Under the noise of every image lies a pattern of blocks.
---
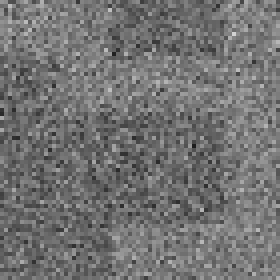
no symmetry
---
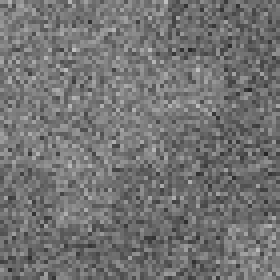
mirrored about the diagonal from the top left
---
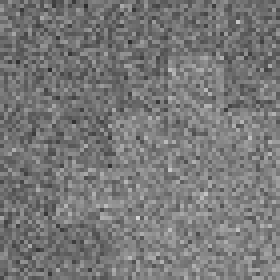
mirrored about the diagonal from the top left
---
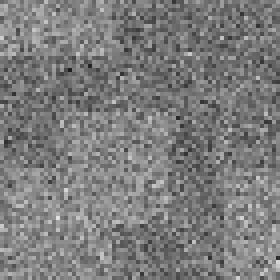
mirrored about the diagonal from the bottom left
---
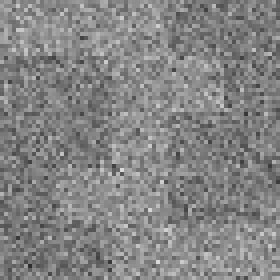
the same after a half turn
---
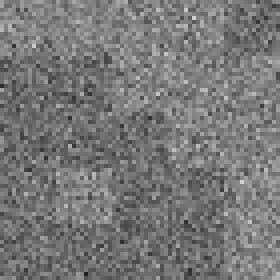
mirrored about the diagonal from the bottom left
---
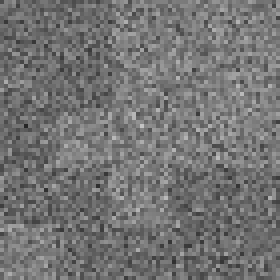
mirrored about the diagonal from the bottom left
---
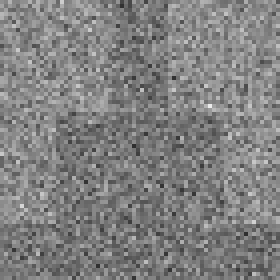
left and right mirror each other
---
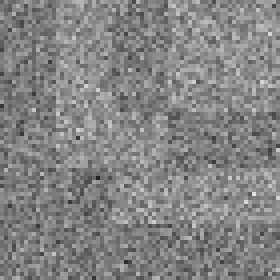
mirrored about the diagonal from the bottom left
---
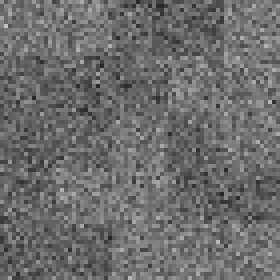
no symmetry
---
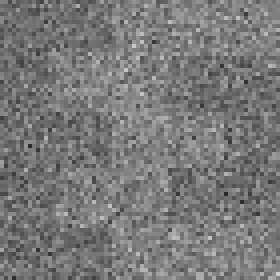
top and bottom mirror each other
